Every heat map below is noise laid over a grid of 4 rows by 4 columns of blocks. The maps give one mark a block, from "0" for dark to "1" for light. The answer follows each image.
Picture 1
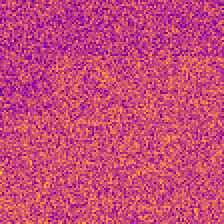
0000
0111
1111
1111
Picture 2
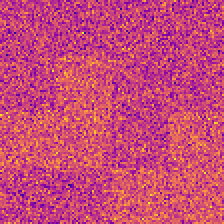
0000
0100
1101
0011
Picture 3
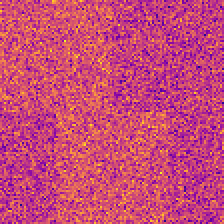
1100
1100
0110
0110
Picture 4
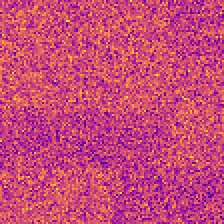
1110
1111
0001
1100
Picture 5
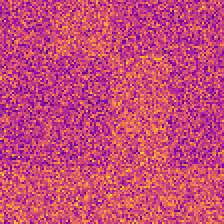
0100
0010
0010
1111
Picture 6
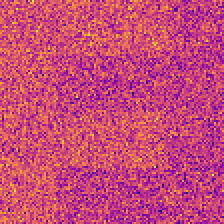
1110
1000
1110
1000
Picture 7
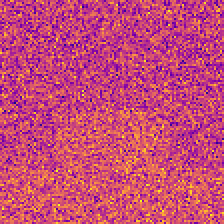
0000
0000
0110
1111
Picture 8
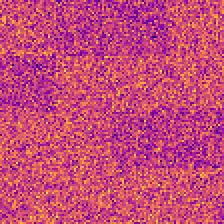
1001
0111
1100
1111
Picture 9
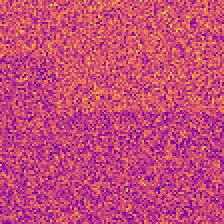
1111
0111
0000
0000
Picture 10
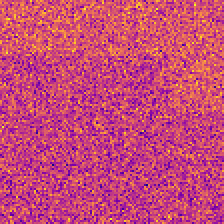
1111
0001
0000
0000
